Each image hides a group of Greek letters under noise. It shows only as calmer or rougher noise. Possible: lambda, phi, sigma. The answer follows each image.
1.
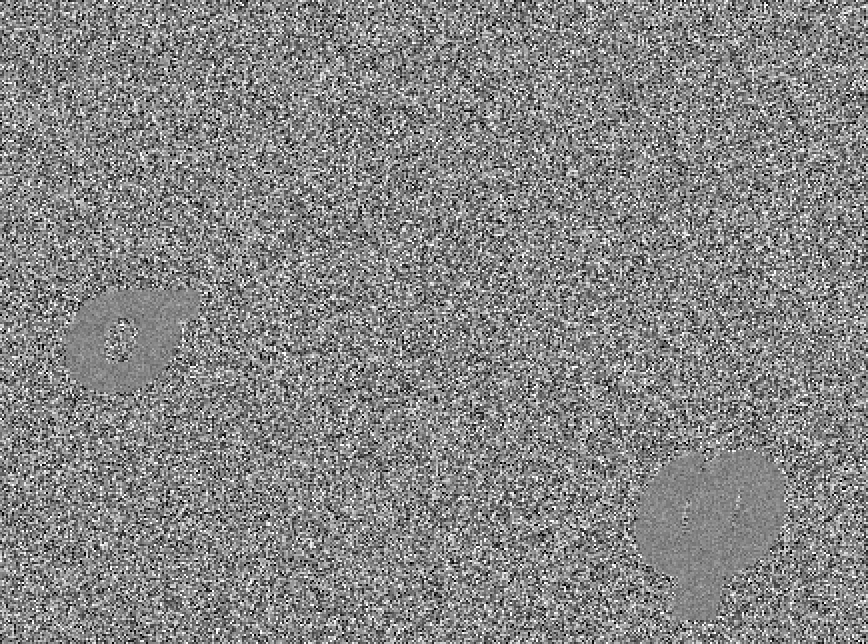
middle left: sigma; bottom right: phi
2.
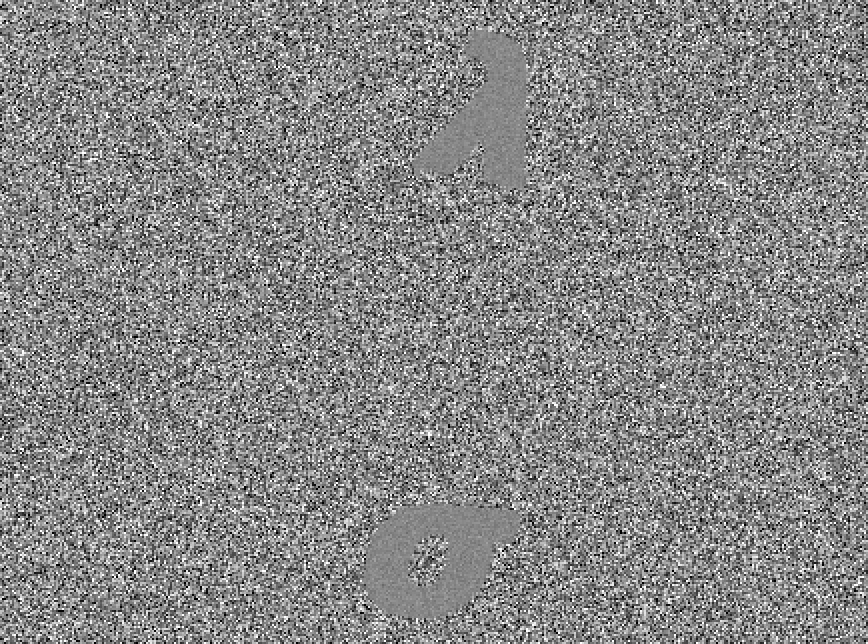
top middle: lambda; bottom middle: sigma
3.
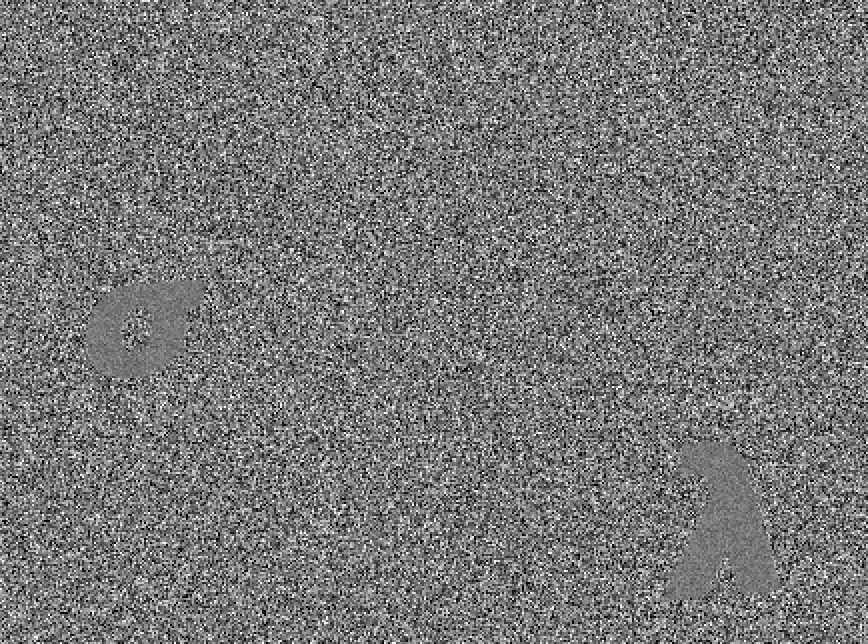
middle left: sigma; bottom right: lambda
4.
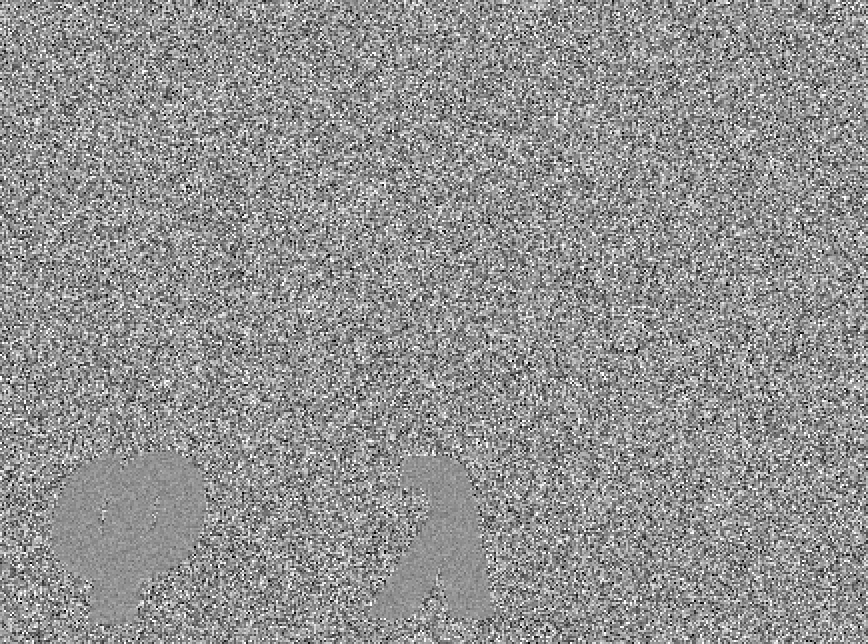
bottom left: phi; bottom middle: lambda
